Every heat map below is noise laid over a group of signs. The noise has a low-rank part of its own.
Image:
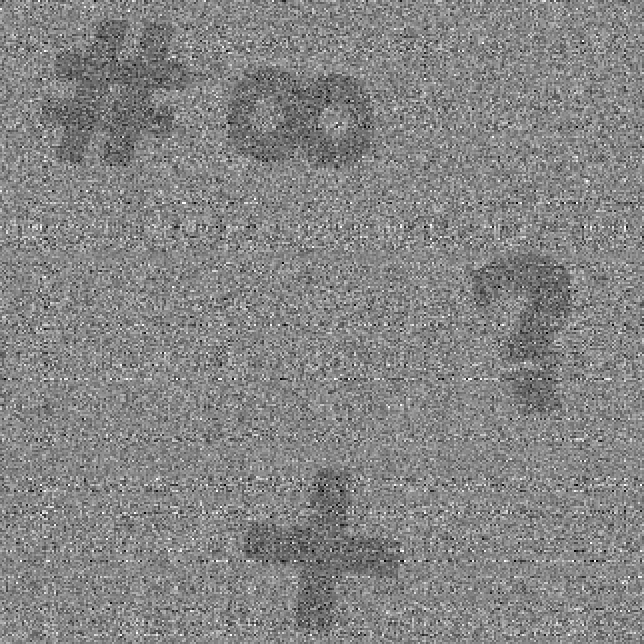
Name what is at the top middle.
infinity sign
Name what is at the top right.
nothing
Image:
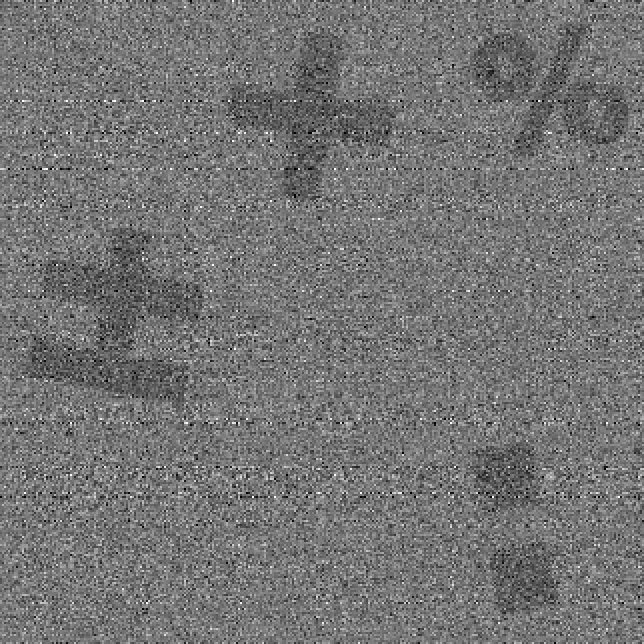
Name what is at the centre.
nothing
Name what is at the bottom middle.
nothing
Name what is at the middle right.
nothing
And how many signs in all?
4
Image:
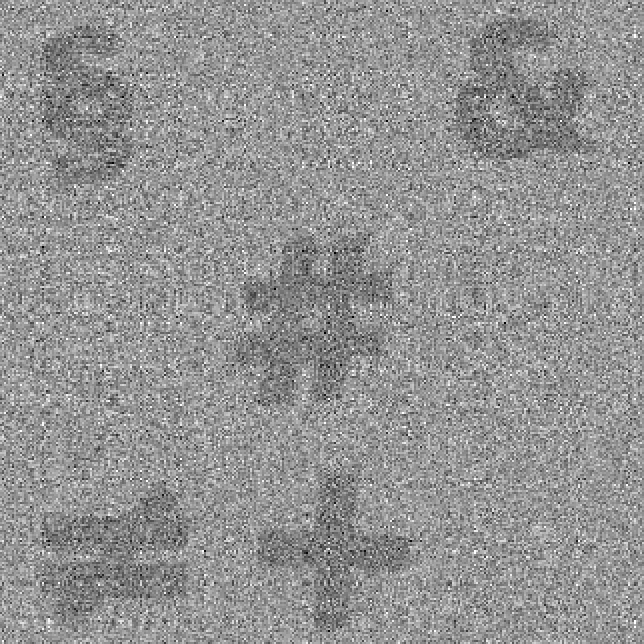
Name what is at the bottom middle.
plus sign
